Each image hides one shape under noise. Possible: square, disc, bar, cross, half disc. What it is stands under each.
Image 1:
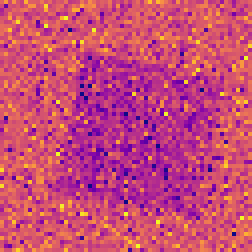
square
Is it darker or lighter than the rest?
darker
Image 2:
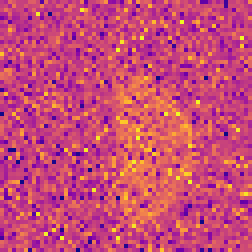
half disc
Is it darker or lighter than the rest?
lighter
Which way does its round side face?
right
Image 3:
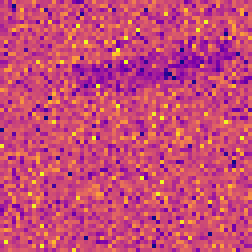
bar
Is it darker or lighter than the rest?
darker
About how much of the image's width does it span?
two thirds
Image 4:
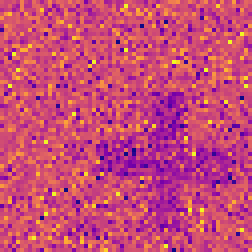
cross
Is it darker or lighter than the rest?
darker
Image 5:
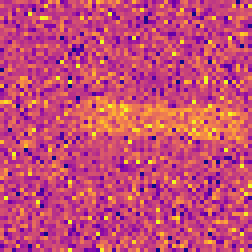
bar
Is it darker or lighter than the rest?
lighter
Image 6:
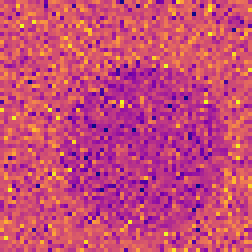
disc
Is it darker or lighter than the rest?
darker
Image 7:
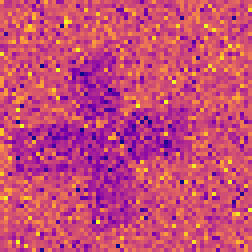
cross
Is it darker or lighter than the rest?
darker
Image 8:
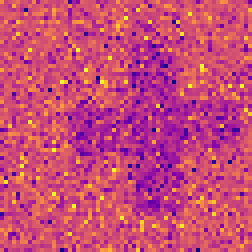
cross
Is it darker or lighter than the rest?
darker
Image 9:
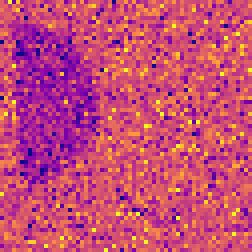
half disc
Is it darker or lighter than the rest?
darker
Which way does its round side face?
right
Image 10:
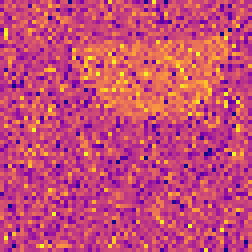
half disc
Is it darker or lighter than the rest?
lighter
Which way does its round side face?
down
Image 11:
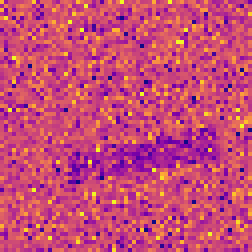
bar
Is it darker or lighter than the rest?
darker
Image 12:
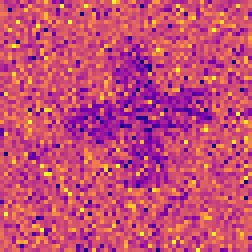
cross
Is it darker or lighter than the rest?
darker
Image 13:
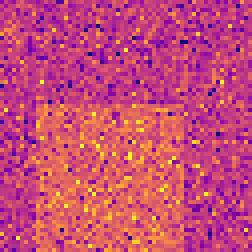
square
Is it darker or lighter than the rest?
lighter
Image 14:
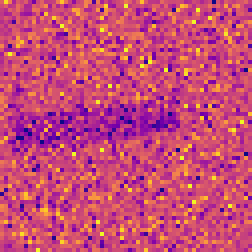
bar
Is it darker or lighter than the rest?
darker
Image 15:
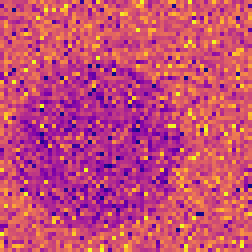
disc
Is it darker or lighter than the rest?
darker
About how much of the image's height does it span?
two thirds
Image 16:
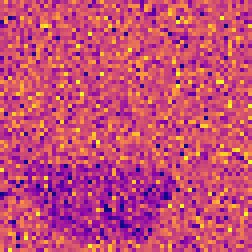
half disc
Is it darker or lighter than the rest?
darker
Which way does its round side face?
down
